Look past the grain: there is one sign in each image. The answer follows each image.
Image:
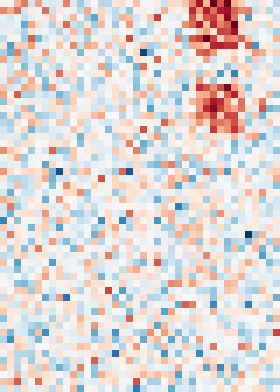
colon
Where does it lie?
top right
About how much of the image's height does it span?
a third
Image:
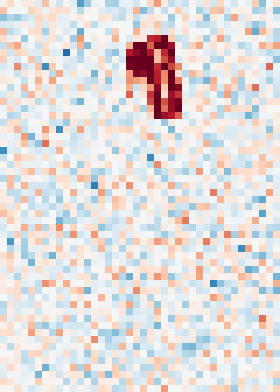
pilcrow
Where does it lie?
top middle
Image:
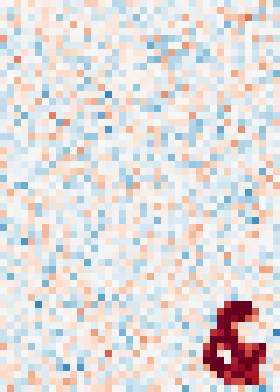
ampersand
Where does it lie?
bottom right
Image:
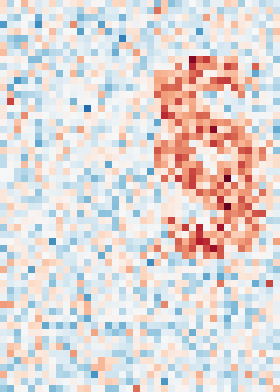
section sign
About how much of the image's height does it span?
half
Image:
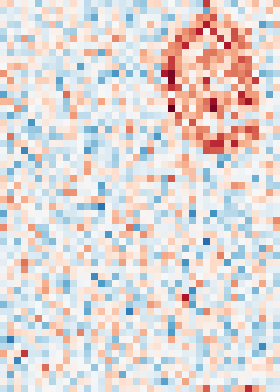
at sign
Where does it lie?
top right
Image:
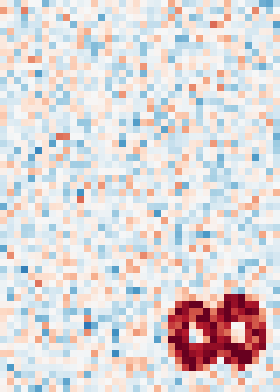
infinity sign
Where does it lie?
bottom right
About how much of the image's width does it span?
a third
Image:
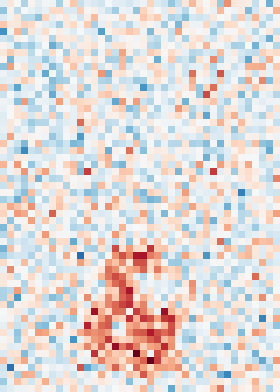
ampersand
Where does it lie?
bottom middle
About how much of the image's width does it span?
a third
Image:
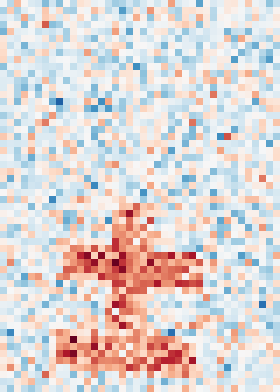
plus-minus sign
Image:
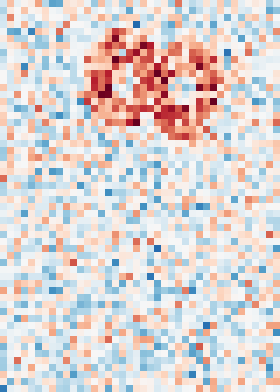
infinity sign
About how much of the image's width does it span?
half
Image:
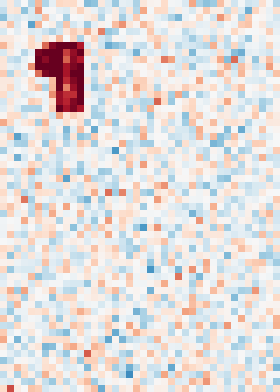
pilcrow
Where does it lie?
top left
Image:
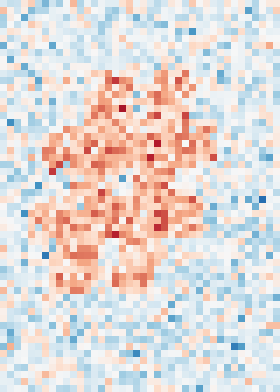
hash sign
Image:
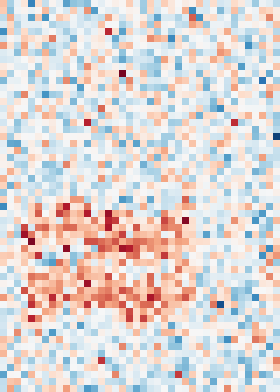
approximately sign
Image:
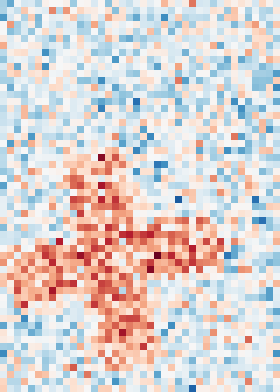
plus sign
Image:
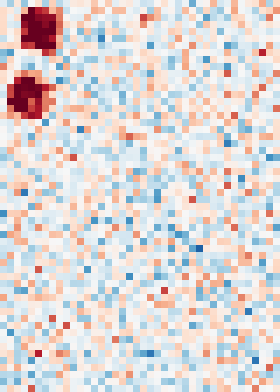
colon
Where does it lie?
top left
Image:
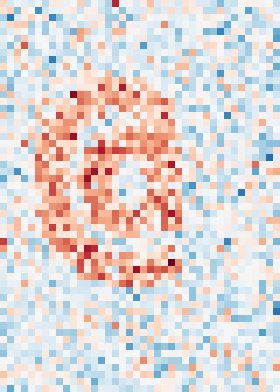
at sign
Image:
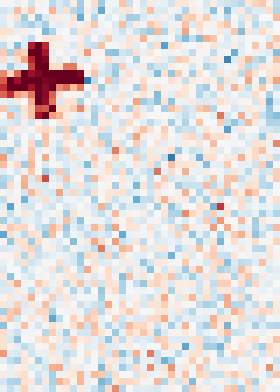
plus sign
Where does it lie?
top left
